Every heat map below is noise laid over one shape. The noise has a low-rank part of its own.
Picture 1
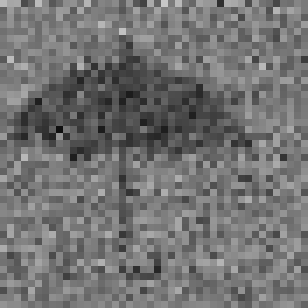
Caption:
dark umbrella
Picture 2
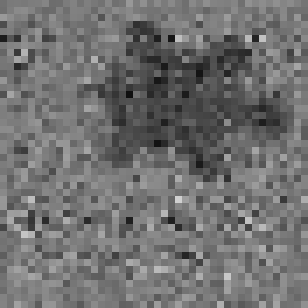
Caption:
dark turtle
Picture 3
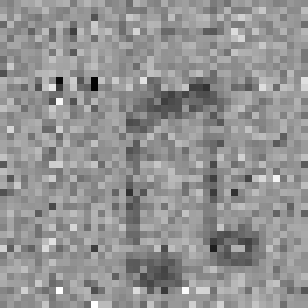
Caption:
dark pair of musical notes
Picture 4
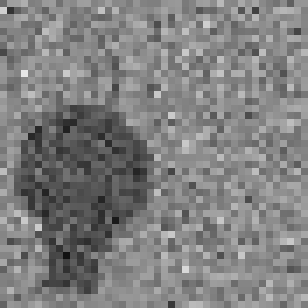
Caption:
dark light bulb
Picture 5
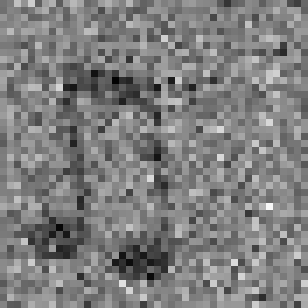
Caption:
dark pair of musical notes
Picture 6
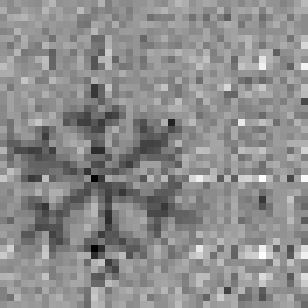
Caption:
dark snowflake
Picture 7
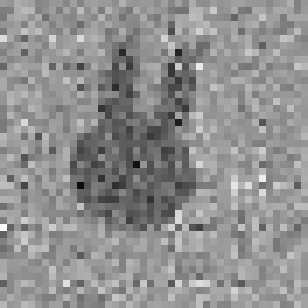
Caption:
dark rabbit's head
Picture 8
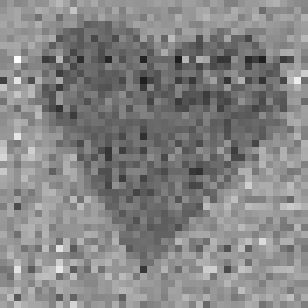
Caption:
dark heart
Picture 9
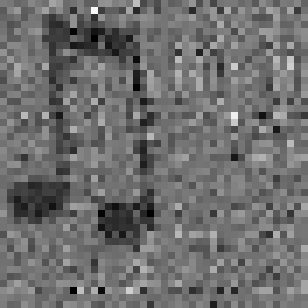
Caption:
dark pair of musical notes
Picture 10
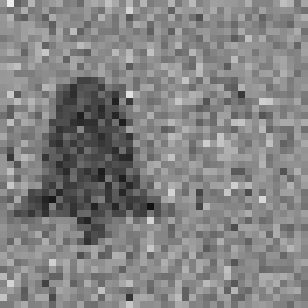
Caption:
dark bell
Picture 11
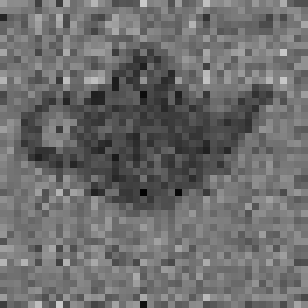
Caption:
dark teapot
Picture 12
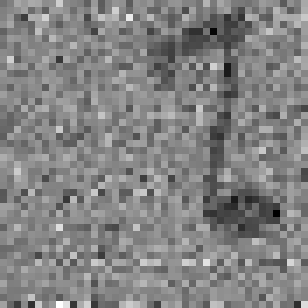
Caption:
dark musical note
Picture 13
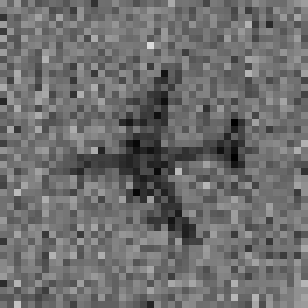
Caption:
dark airplane
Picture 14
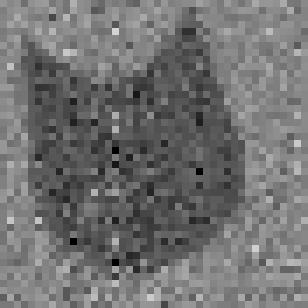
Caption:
dark cat's head
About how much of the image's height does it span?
nearly all
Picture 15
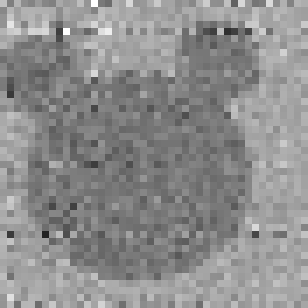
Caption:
dark bear's head
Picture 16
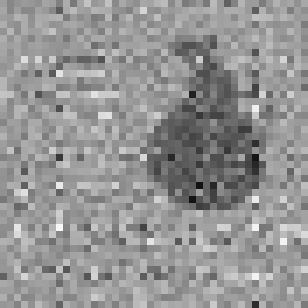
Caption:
dark pear
